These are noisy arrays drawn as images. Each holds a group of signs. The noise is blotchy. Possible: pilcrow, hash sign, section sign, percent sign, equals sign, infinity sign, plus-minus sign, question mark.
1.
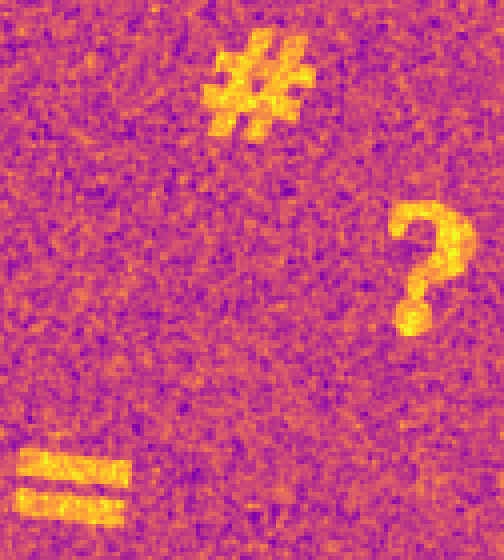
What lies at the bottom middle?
nothing
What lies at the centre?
nothing
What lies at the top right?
nothing
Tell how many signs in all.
3
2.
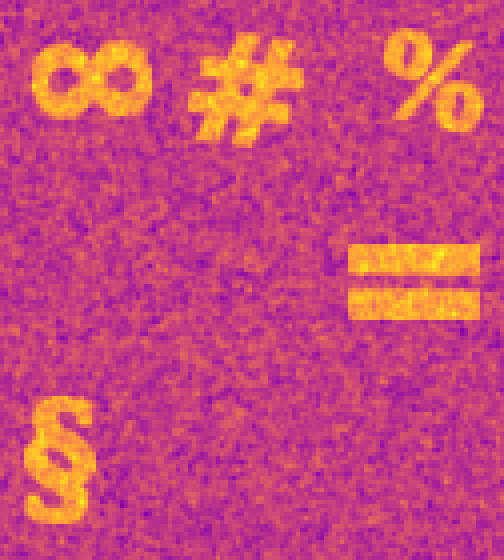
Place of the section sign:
bottom left
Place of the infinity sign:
top left
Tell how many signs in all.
5
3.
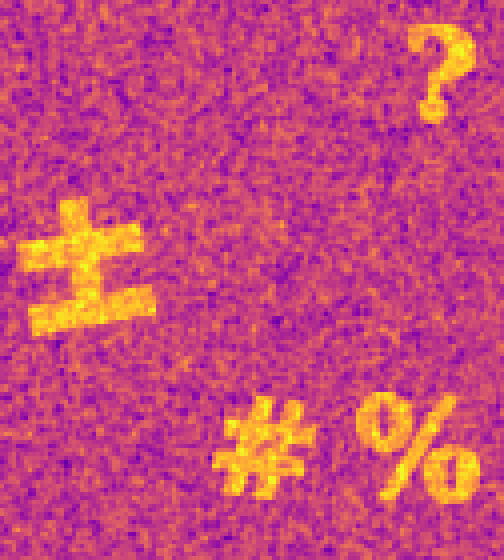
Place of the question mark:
top right
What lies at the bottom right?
percent sign
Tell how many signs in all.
4
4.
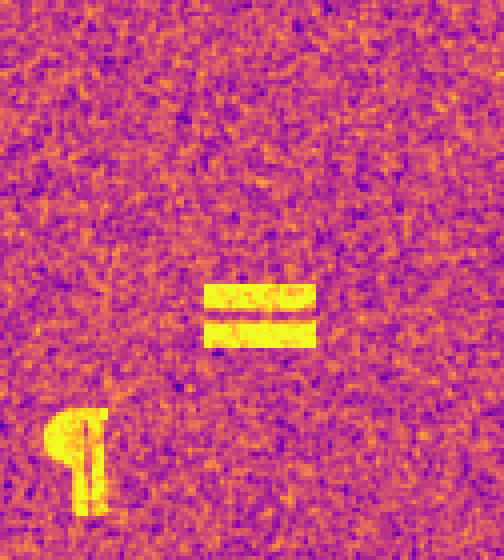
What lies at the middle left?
nothing
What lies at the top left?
nothing
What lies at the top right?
nothing
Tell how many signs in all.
2
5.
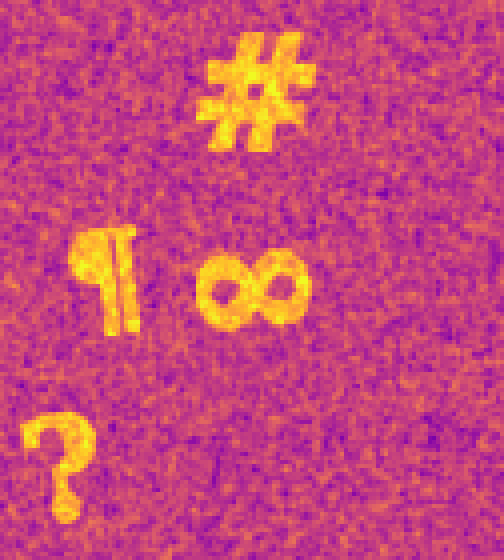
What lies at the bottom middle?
nothing
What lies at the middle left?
pilcrow
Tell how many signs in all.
4
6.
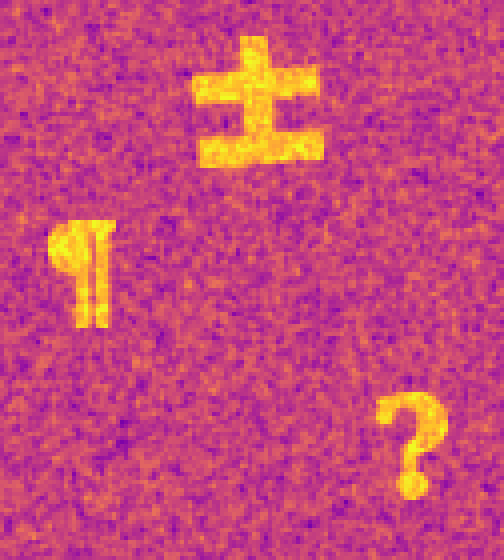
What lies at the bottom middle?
nothing
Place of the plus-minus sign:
top middle
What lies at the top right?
nothing
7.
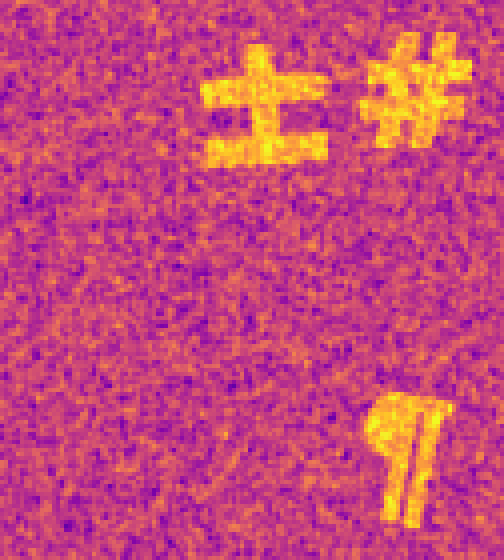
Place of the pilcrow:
bottom right
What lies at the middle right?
nothing
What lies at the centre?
nothing
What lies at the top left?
nothing
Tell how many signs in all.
3
